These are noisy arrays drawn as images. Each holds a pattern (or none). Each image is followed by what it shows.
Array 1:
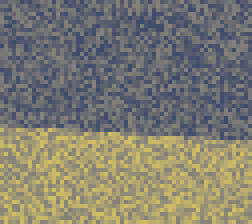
a sharp edge
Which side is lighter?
bottom
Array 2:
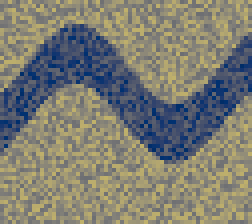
a wavy band
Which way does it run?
left to right
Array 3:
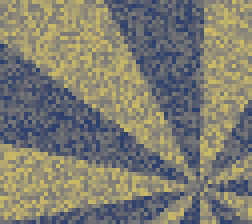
spokes from one point
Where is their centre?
bottom right
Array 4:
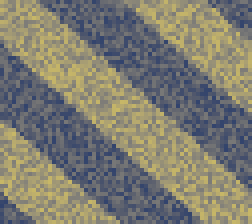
diagonal stripes
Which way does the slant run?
top left to bottom right
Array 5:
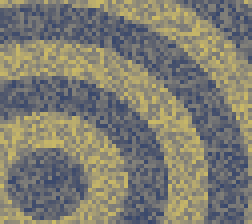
rings round one point
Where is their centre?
bottom left
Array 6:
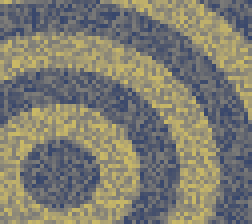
rings round one point
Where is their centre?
bottom left
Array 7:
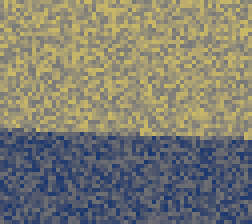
a sharp edge
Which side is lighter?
top
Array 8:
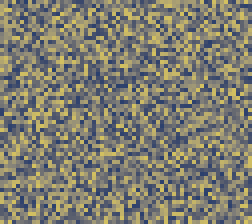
only noise
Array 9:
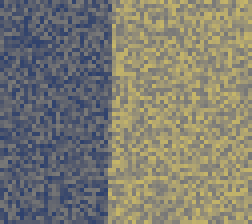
a sharp edge
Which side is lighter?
right
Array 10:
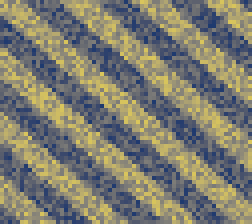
diagonal stripes
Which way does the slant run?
top left to bottom right
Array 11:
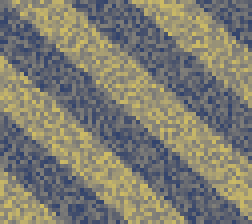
diagonal stripes
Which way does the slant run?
top left to bottom right
